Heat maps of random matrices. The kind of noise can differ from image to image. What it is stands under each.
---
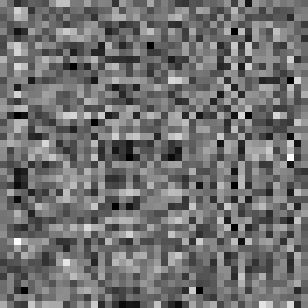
low rank plus noise
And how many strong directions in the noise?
two
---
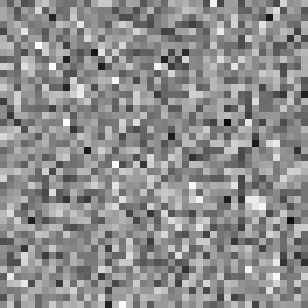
independent entries
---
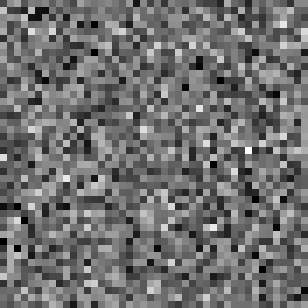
independent entries
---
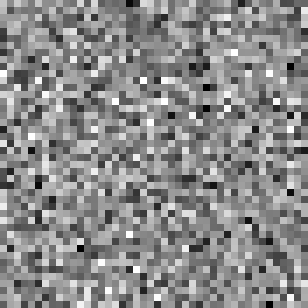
independent entries
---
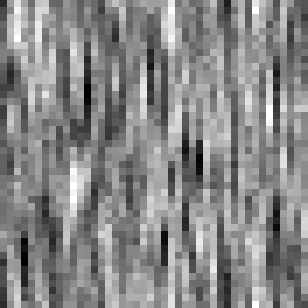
streaked along the columns
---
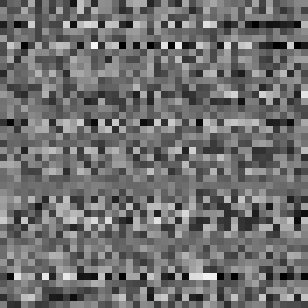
rows of uneven size
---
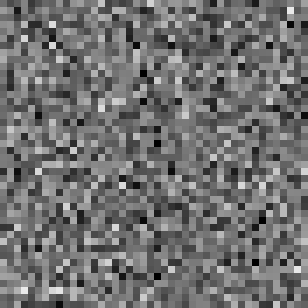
independent entries
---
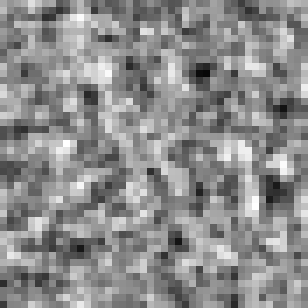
blotchy
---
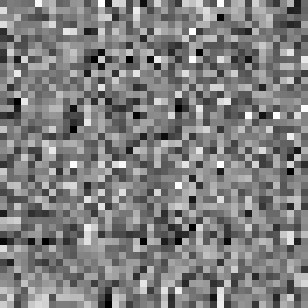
low rank plus noise
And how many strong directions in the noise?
five to eight
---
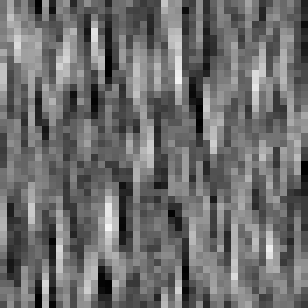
streaked along the columns
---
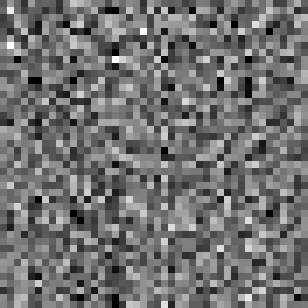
low rank plus noise
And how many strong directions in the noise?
three or four
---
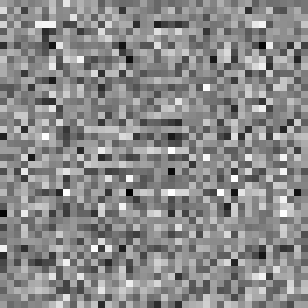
low rank plus noise
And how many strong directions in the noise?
three or four
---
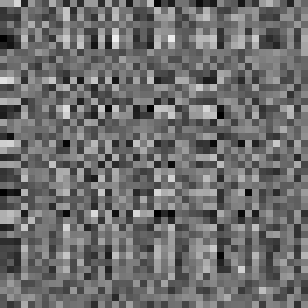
low rank plus noise
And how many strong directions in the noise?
one
